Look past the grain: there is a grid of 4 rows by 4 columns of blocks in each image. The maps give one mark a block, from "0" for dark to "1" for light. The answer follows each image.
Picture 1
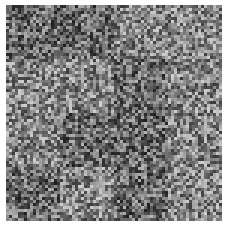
0 0 1 1
1 1 0 1
1 0 0 1
0 1 0 1
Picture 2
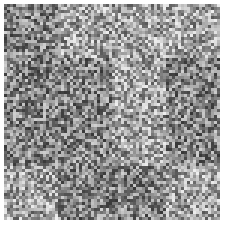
0 1 1 1
0 0 1 0
0 0 1 0
1 0 0 1
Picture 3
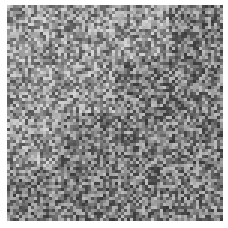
1 1 1 0
1 1 0 0
1 0 0 0
0 0 0 0
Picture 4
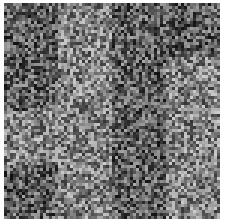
0 1 0 0
0 1 0 1
1 1 0 1
0 1 0 1
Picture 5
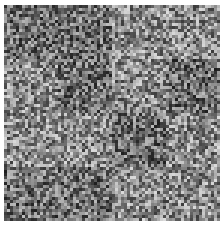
0 0 1 1
1 0 1 0
1 1 0 1
0 0 1 1
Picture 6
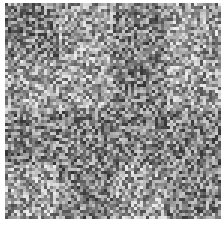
0 1 0 1
1 1 0 1
0 0 0 0
1 0 1 0
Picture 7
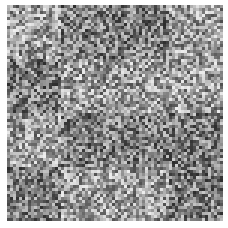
1 0 0 1
0 1 1 1
1 0 0 0
0 1 1 0
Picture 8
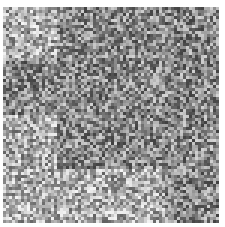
1 0 0 0
0 0 0 0
1 0 0 0
1 1 1 0
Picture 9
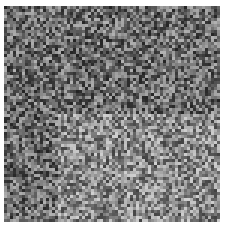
0 0 0 0
0 0 0 0
0 1 1 1
0 1 1 1
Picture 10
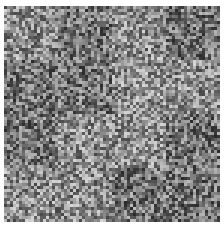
1 0 1 0
0 0 1 1
0 1 1 0
1 1 0 0
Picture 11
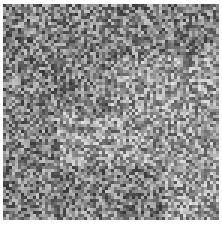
0 0 0 0
0 0 1 1
0 1 1 1
0 0 0 1
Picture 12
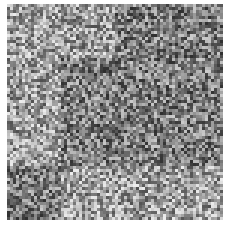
1 1 0 0
1 0 0 0
1 0 0 0
0 1 1 1
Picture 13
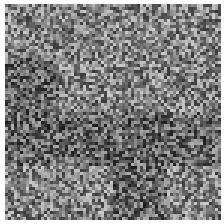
1 1 1 1
0 1 1 1
0 0 0 0
1 1 0 1
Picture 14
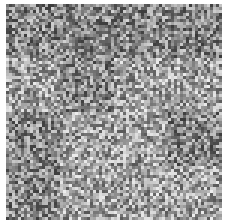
0 0 0 0
1 0 1 1
0 1 1 0
0 1 1 1
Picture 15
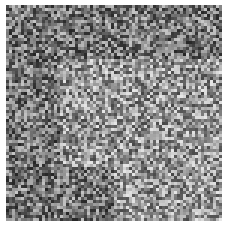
0 0 0 0
0 1 1 1
0 1 1 1
0 0 1 1
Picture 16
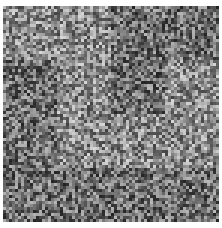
1 1 0 0
0 1 0 1
0 1 1 1
0 0 0 0
